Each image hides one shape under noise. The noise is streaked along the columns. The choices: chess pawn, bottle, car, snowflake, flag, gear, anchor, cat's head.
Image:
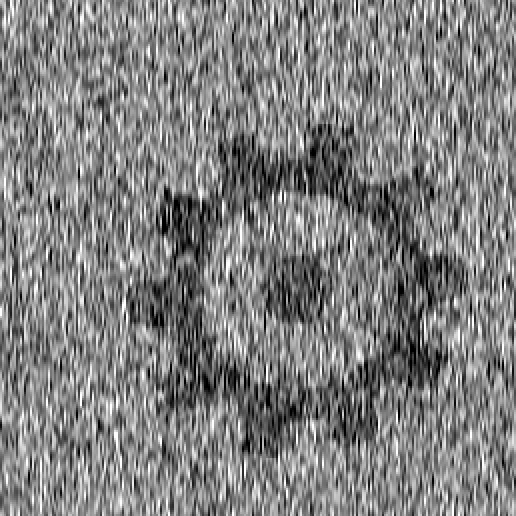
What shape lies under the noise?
gear
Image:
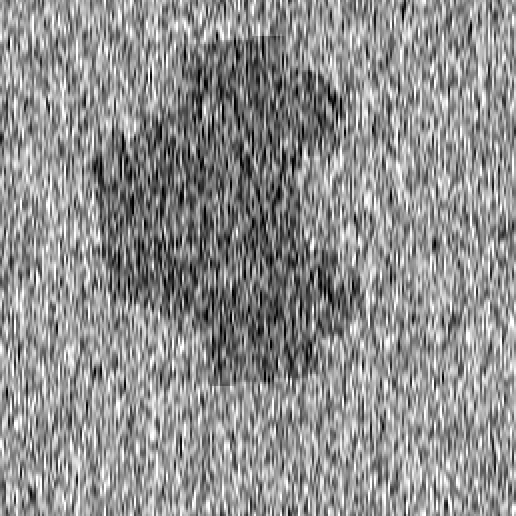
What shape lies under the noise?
car
